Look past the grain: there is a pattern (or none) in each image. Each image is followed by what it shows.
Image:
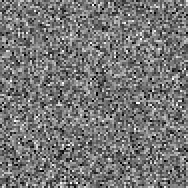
only noise
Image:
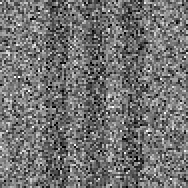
bands of columns
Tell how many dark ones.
3
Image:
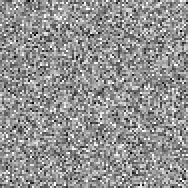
only noise
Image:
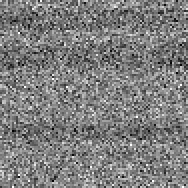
bands of rows
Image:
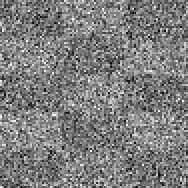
a checkerboard
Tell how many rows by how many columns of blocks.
5 by 3
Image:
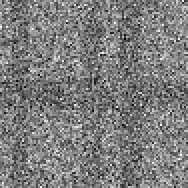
bands of rows crossing bands of columns
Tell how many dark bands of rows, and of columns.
1 and 3
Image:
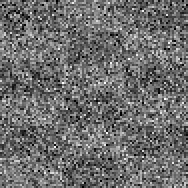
a checkerboard
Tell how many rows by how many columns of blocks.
6 by 3
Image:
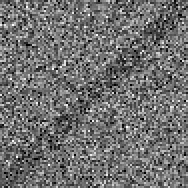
a diagonal band
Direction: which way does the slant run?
bottom left to top right
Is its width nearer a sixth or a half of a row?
a sixth
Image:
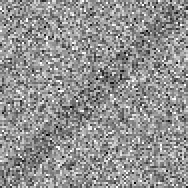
a diagonal band
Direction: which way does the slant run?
bottom left to top right
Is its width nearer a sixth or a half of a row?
a sixth
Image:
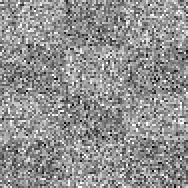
a checkerboard
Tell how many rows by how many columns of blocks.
4 by 3
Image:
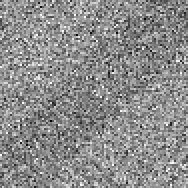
a diagonal band
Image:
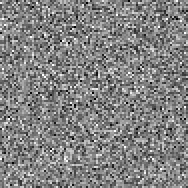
only noise
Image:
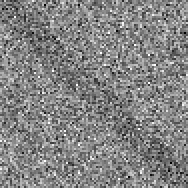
a diagonal band
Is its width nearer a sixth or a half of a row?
a sixth
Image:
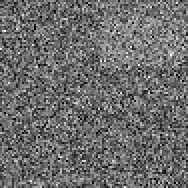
one block
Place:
top right
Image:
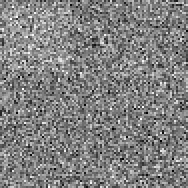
one block
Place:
top left
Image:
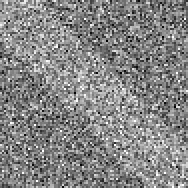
a diagonal band
